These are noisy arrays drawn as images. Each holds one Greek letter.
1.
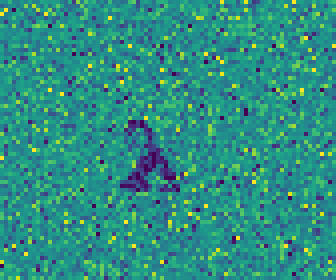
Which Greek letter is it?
lambda
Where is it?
centre
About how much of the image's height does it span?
a quarter
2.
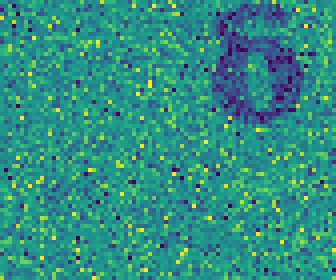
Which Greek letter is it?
delta
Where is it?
top right
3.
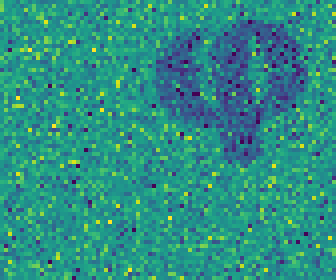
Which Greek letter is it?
phi
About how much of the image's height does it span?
half
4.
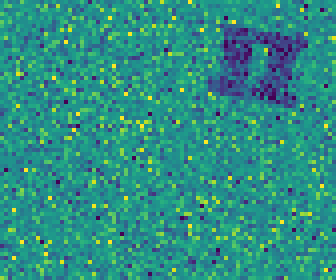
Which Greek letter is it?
pi
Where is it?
top right
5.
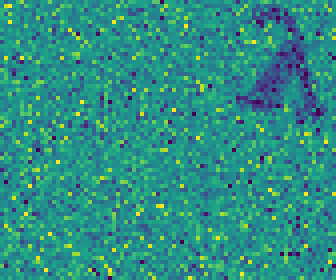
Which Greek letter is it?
lambda
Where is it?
top right
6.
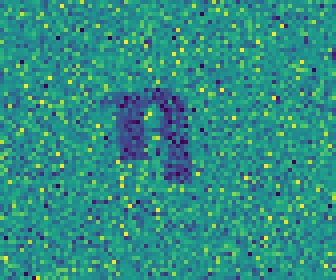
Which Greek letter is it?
eta
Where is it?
centre
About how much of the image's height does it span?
a third
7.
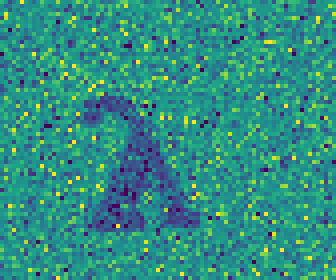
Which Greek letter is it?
lambda
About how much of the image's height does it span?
half
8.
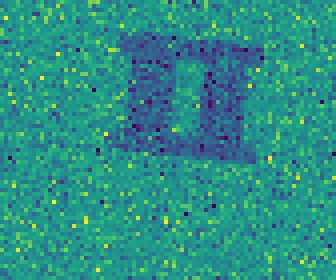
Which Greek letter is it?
pi
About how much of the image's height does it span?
half
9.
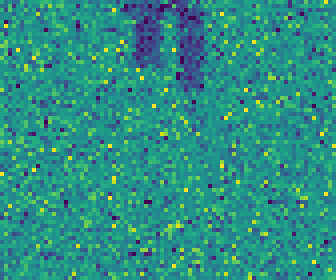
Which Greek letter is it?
eta
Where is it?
top middle
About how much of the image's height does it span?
a third
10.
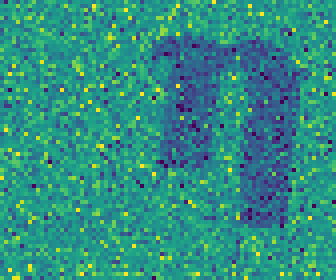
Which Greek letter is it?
eta
